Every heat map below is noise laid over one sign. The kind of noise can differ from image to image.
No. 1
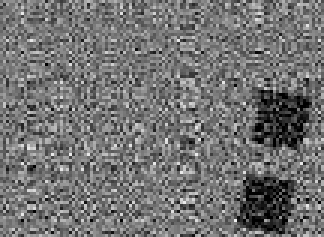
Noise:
low rank plus noise
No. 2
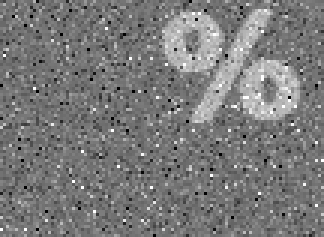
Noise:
heavy tails
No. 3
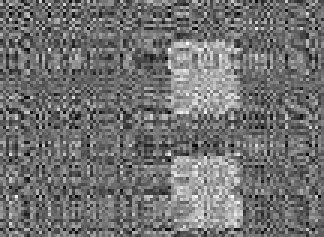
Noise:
low rank plus noise
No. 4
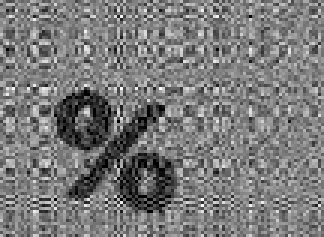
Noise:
low rank plus noise
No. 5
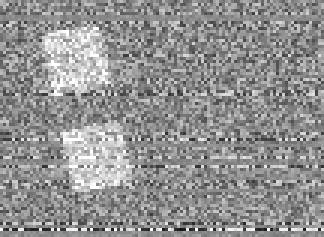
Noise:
rows of uneven size
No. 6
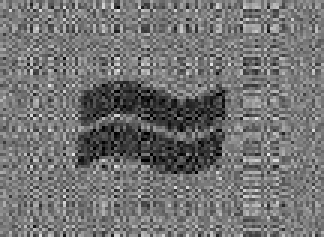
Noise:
low rank plus noise
